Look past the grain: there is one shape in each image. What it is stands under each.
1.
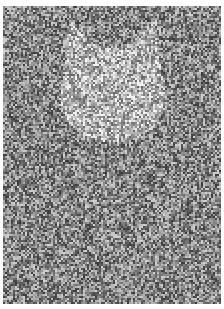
cat's head
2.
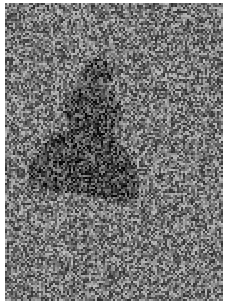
chess pawn
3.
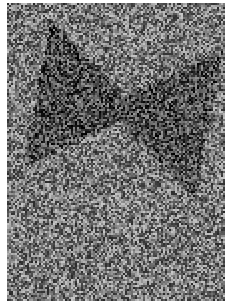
bow tie
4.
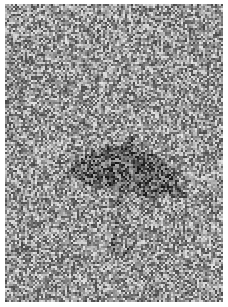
umbrella
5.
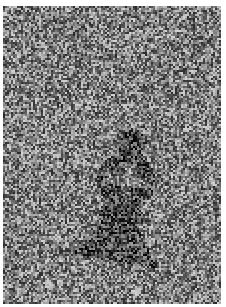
chess bishop
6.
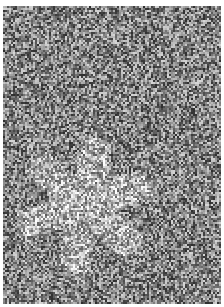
asterisk
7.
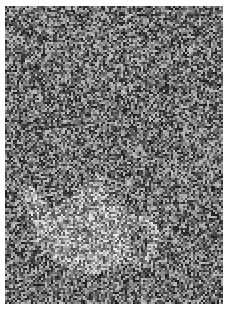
teapot
